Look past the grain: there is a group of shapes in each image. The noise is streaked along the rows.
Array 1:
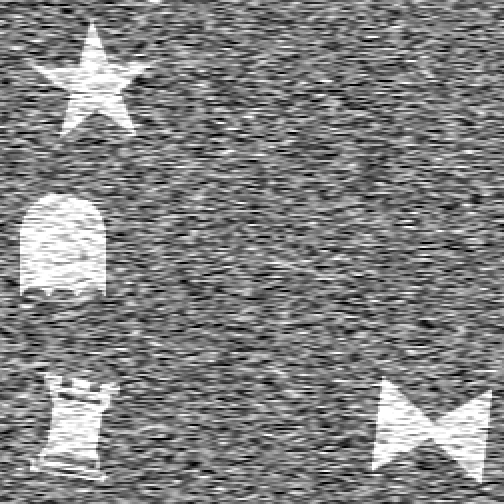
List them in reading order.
top left: star; middle left: ghost; bottom left: chess rook; bottom right: bow tie
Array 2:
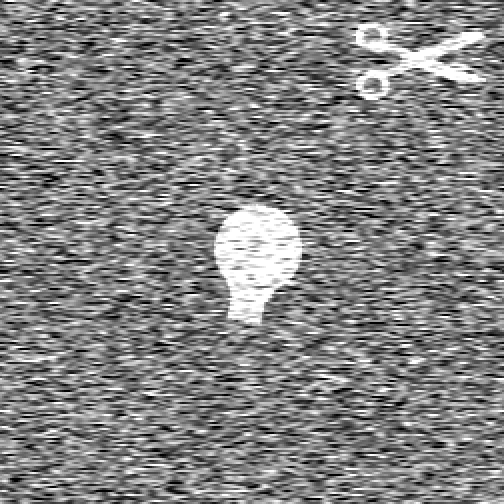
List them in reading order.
top right: pair of scissors; centre: light bulb
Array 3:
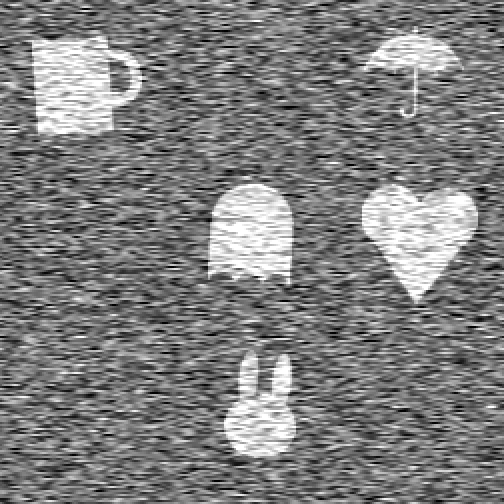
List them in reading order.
top left: cup; top right: umbrella; centre: ghost; middle right: heart; bottom middle: rabbit's head
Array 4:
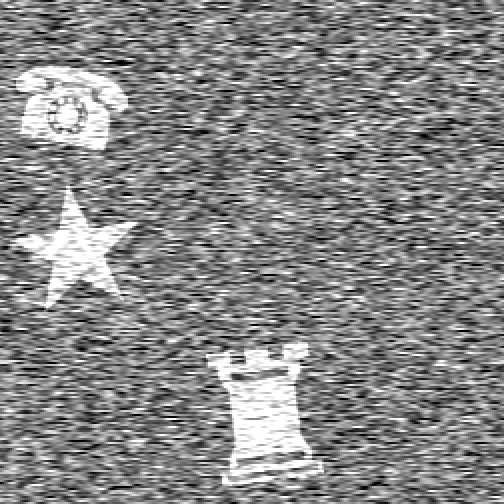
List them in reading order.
top left: telephone; middle left: star; bottom middle: chess rook
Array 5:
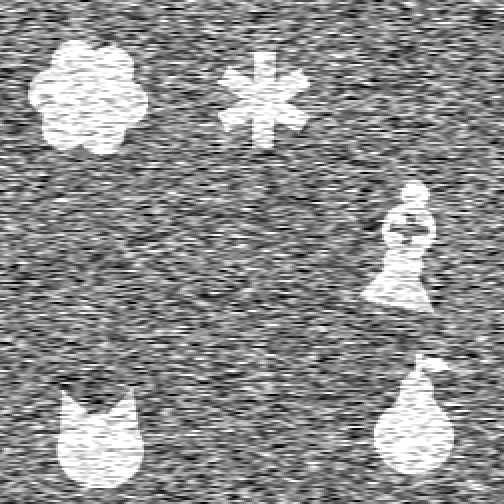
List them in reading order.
top left: flower; top middle: asterisk; middle right: chess bishop; bottom left: cat's head; bottom right: pear
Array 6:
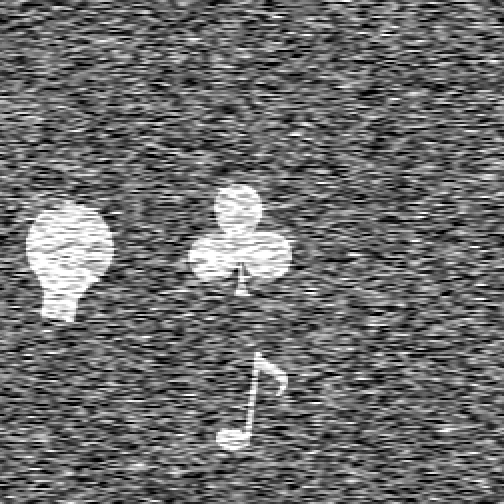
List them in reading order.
middle left: light bulb; centre: club; bottom middle: musical note
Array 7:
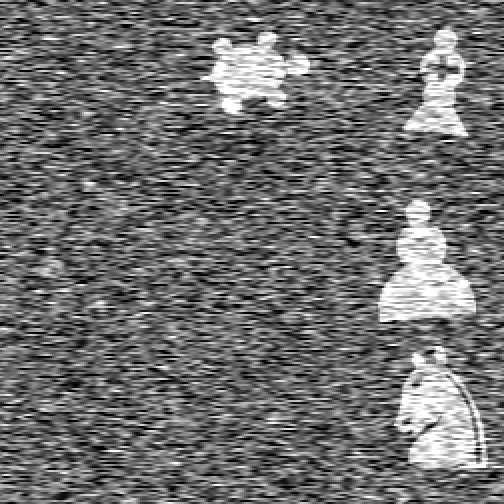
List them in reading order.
top middle: turtle; top right: chess bishop; middle right: chess pawn; bottom right: chess knight
